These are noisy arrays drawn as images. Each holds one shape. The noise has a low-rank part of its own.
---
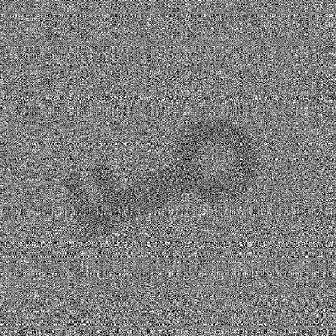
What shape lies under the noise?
key
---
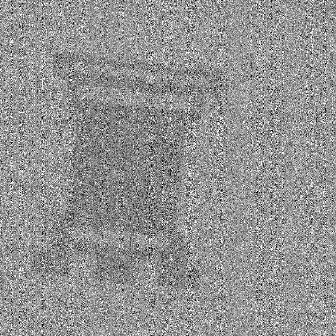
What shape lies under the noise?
chess rook
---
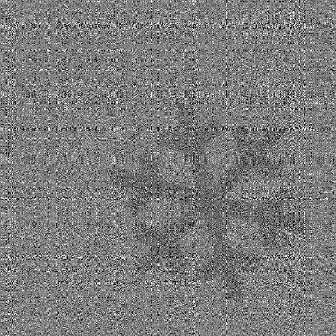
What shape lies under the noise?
snowflake
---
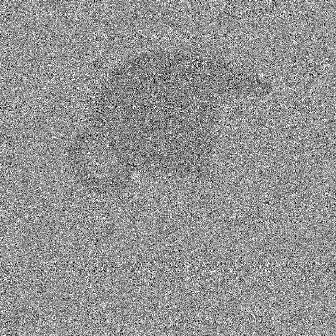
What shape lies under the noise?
teapot
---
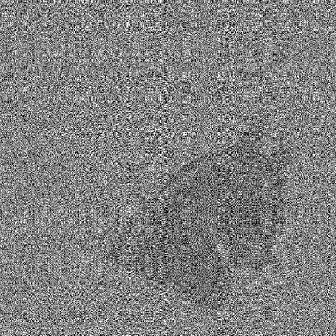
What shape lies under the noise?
chess knight
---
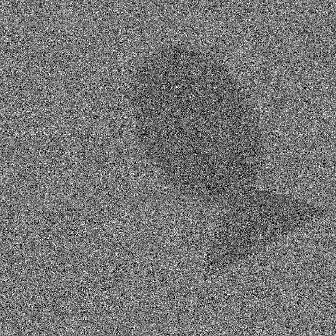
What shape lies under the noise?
fish
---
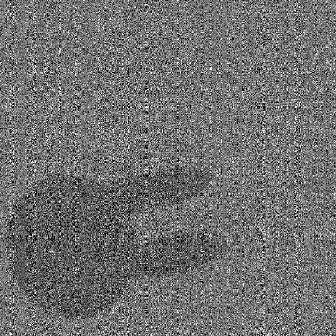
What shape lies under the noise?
rabbit's head
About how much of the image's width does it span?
two thirds
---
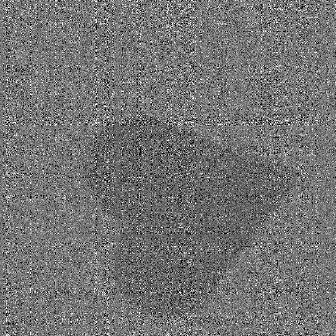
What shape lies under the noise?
heart
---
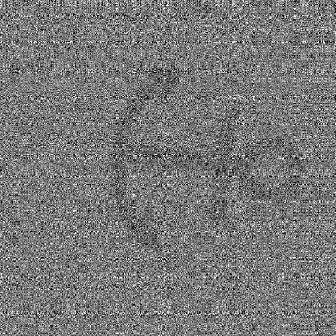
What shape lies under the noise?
anchor
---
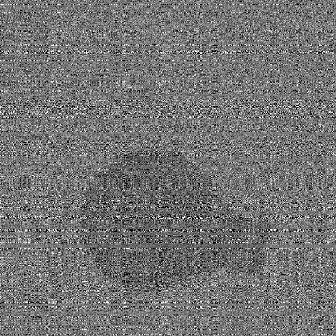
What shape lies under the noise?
light bulb
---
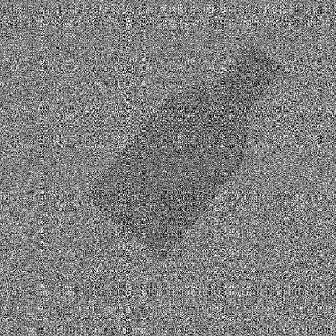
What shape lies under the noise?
bottle
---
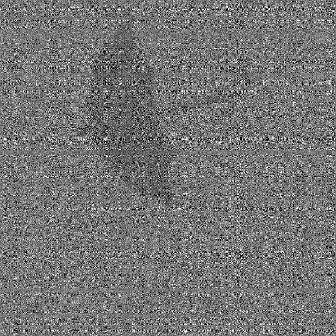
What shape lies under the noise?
umbrella
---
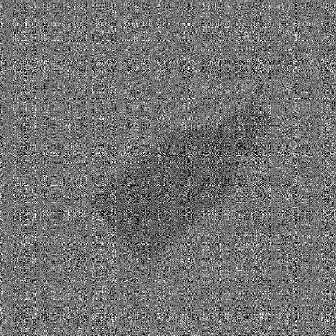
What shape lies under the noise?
bottle
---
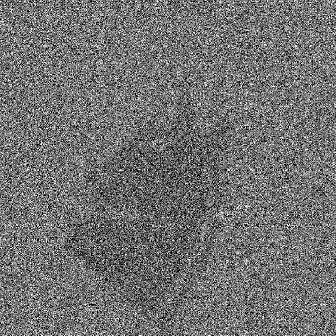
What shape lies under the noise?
chess knight
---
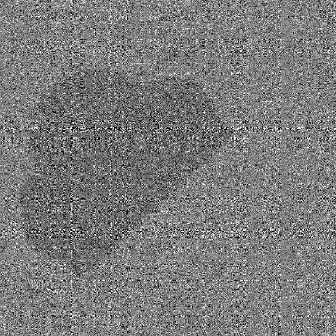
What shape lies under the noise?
cloud
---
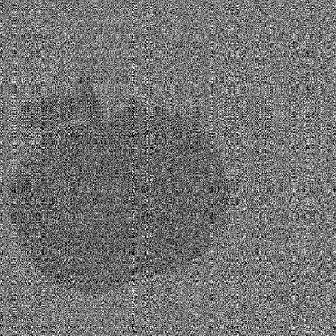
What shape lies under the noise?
apple
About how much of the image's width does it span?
two thirds
